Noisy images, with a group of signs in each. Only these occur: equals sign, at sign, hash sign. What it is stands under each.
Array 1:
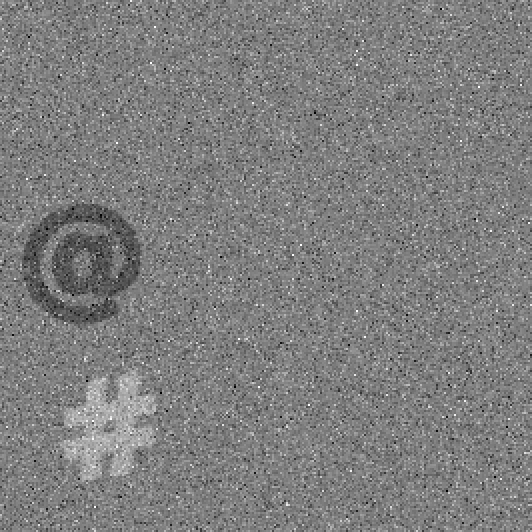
middle left: dark at sign; bottom left: light hash sign
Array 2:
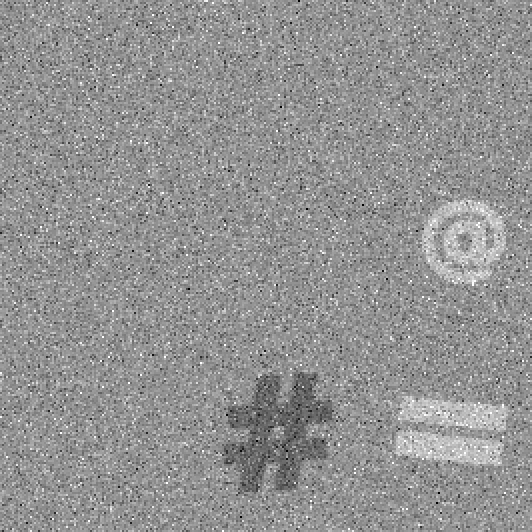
middle right: light at sign; bottom middle: dark hash sign; bottom right: light equals sign
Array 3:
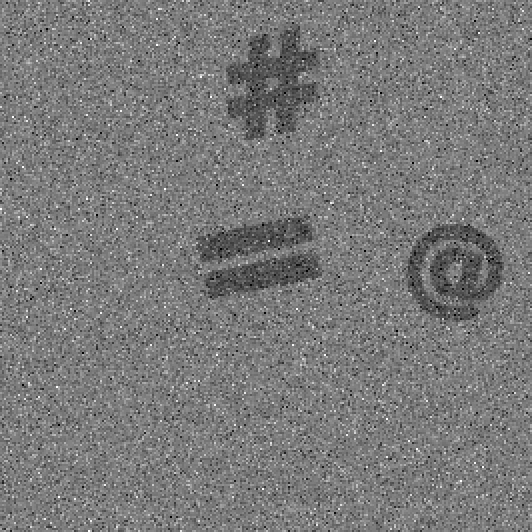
top middle: dark hash sign; centre: dark equals sign; middle right: dark at sign
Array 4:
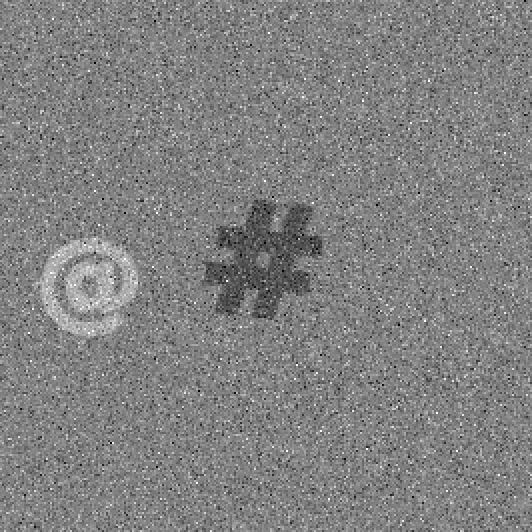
middle left: light at sign; centre: dark hash sign
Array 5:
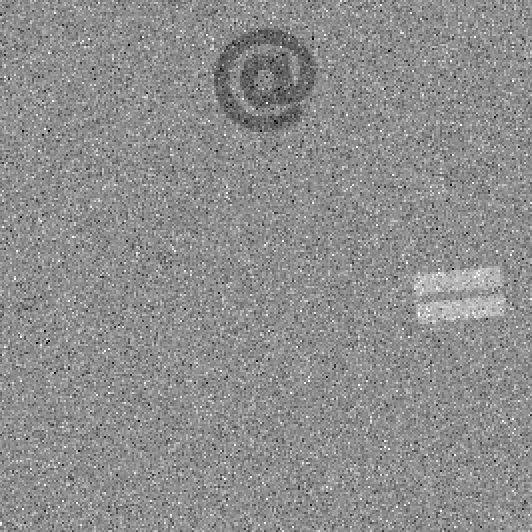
top middle: dark at sign; middle right: light equals sign
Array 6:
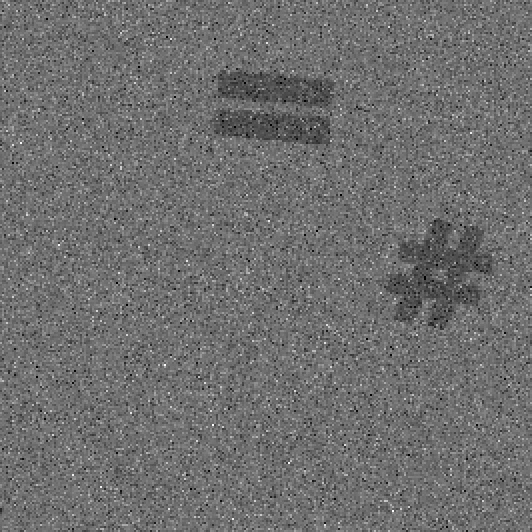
top middle: dark equals sign; middle right: dark hash sign
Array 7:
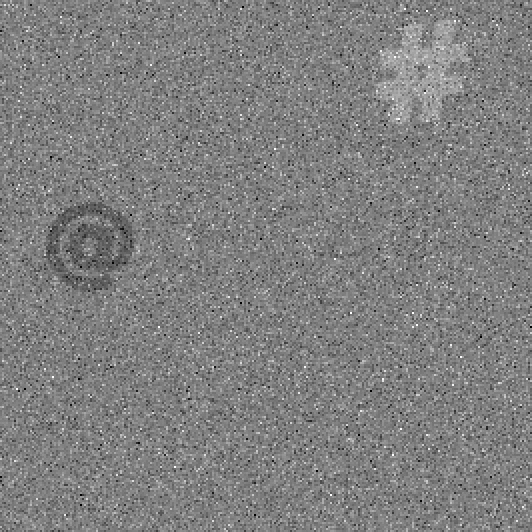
top right: light hash sign; middle left: dark at sign
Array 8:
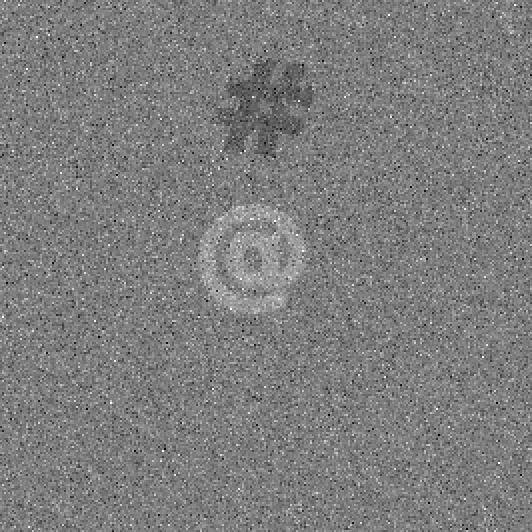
top middle: dark hash sign; centre: light at sign
